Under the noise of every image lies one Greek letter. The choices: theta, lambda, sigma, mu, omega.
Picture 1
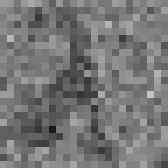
lambda
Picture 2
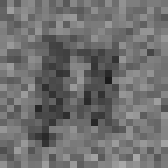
mu
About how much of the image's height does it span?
two thirds
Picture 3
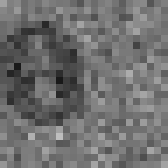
theta
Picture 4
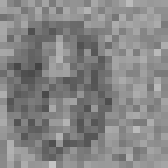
theta
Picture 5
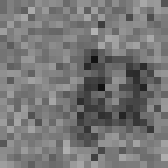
mu
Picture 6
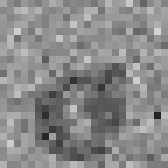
sigma
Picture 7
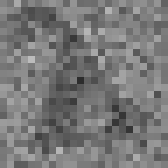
lambda
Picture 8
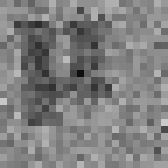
mu
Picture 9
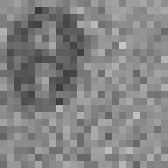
theta
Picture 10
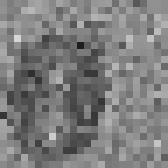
theta
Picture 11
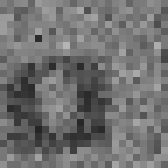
omega
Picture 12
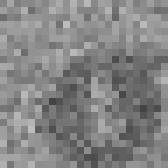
sigma
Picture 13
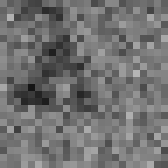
lambda
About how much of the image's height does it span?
two thirds
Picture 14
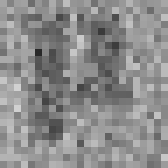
mu
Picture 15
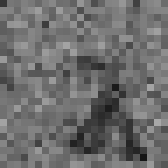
lambda
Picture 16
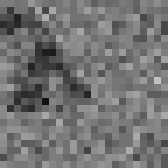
lambda
